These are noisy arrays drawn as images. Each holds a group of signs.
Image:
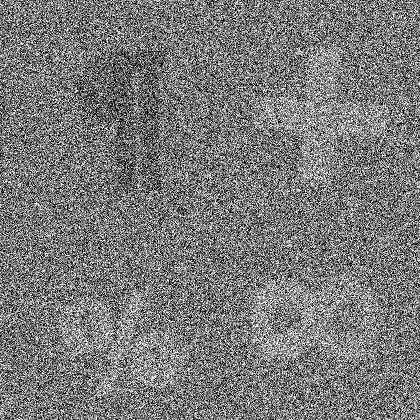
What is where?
top left: dark pilcrow; top right: light plus sign; bottom left: light percent sign; bottom right: light infinity sign
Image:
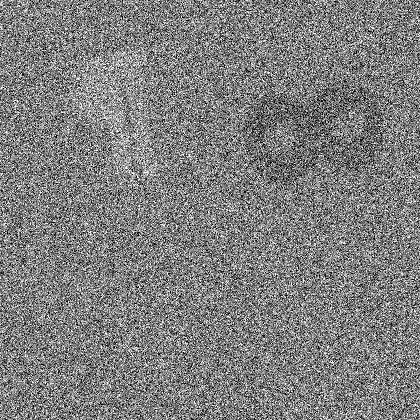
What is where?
top left: light pilcrow; top right: dark infinity sign
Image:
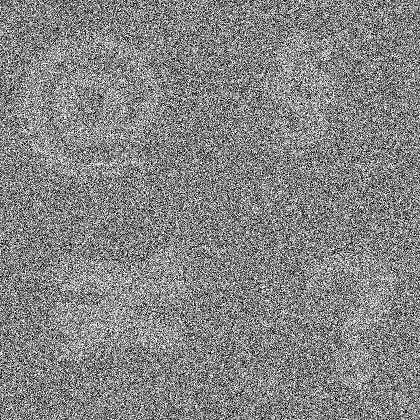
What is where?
top left: light at sign; top right: light section sign; bottom left: light not-equal sign; bottom right: light question mark
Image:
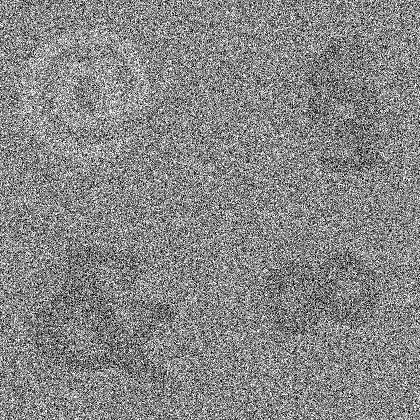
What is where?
top left: light at sign; top right: dark section sign; bottom left: dark ampersand; bottom right: dark infinity sign
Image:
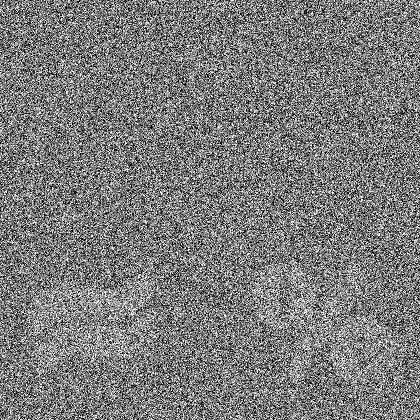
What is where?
bottom left: light approximately sign; bottom right: light percent sign
